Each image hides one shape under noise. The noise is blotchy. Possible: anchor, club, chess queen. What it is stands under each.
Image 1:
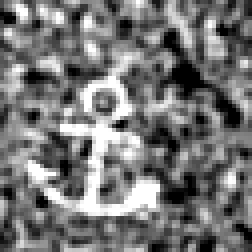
anchor
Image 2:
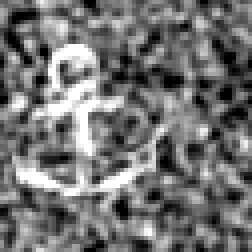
anchor
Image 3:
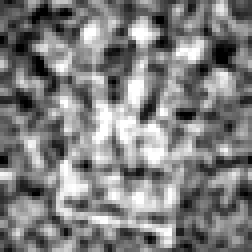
chess queen
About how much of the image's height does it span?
nearly all
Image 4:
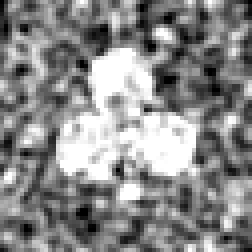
club
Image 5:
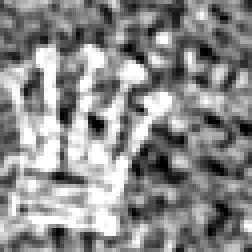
chess queen
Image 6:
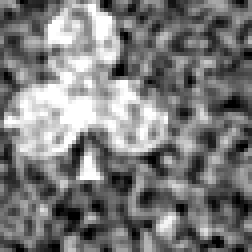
club
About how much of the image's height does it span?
two thirds
